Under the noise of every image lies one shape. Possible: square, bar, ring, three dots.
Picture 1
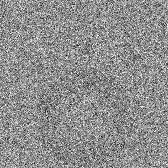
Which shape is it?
ring
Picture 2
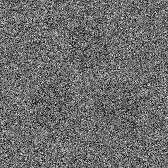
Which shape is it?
three dots
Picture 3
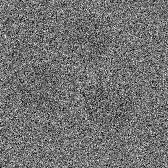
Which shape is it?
three dots
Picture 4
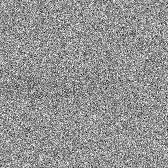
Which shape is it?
bar
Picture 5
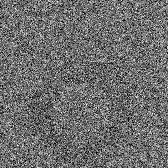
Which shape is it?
ring
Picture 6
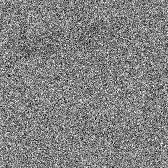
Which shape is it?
bar
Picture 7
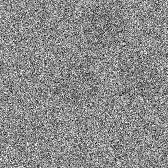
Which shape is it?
three dots
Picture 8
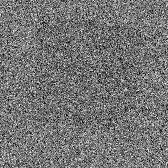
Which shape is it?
square
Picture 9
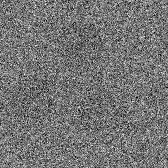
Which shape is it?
three dots
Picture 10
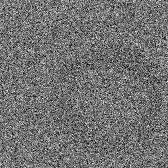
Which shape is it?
ring
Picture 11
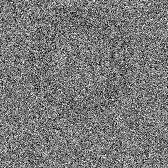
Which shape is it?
ring
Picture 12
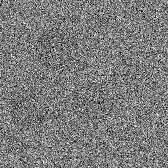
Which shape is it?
three dots
